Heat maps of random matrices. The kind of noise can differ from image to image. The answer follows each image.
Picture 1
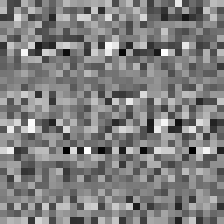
rows of uneven size
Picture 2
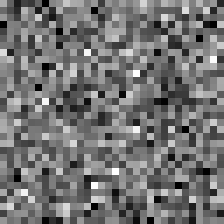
independent entries
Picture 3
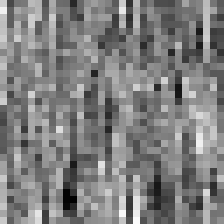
streaked along the columns
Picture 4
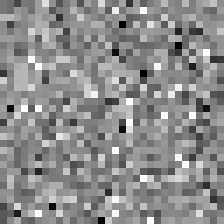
heavy tails
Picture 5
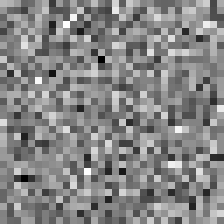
independent entries
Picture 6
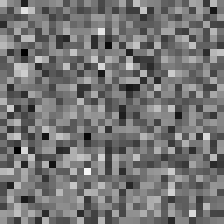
low rank plus noise
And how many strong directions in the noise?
five to eight
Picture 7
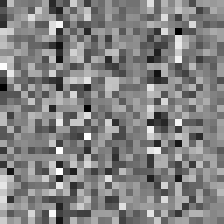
columns of uneven size
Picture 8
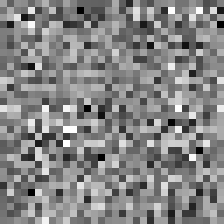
low rank plus noise
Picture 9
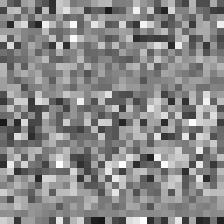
rows of uneven size
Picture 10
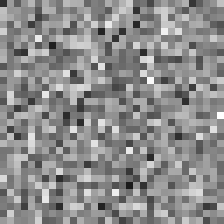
independent entries
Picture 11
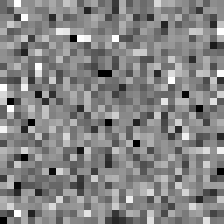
heavy tails
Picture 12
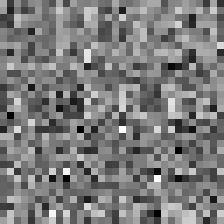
low rank plus noise
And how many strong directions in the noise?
three or four
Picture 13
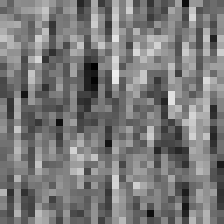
streaked along the columns
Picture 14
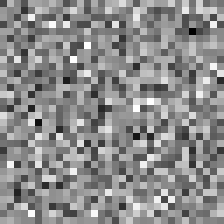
independent entries
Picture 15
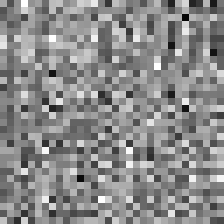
low rank plus noise
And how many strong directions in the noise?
one
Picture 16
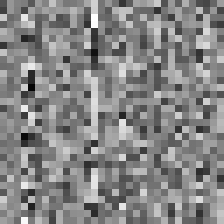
columns of uneven size
